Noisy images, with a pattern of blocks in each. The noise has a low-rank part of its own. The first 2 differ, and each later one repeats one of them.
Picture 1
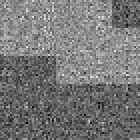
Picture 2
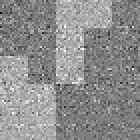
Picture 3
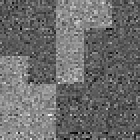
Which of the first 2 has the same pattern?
2
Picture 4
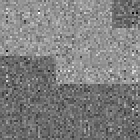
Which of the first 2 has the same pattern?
1
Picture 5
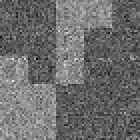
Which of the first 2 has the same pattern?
2
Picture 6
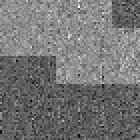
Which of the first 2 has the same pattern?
1
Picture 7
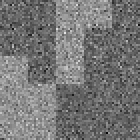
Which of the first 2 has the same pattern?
2
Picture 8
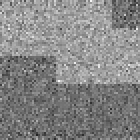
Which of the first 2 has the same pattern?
1
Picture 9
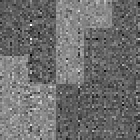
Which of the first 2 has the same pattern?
2
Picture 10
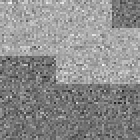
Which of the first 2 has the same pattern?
1
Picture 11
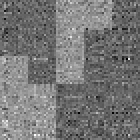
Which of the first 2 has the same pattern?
2
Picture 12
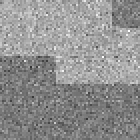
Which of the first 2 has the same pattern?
1
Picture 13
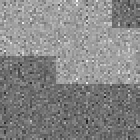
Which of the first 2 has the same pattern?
1
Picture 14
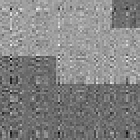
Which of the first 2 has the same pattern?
1
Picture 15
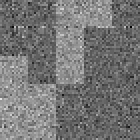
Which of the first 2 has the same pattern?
2
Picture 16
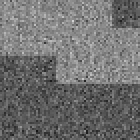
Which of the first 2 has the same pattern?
1
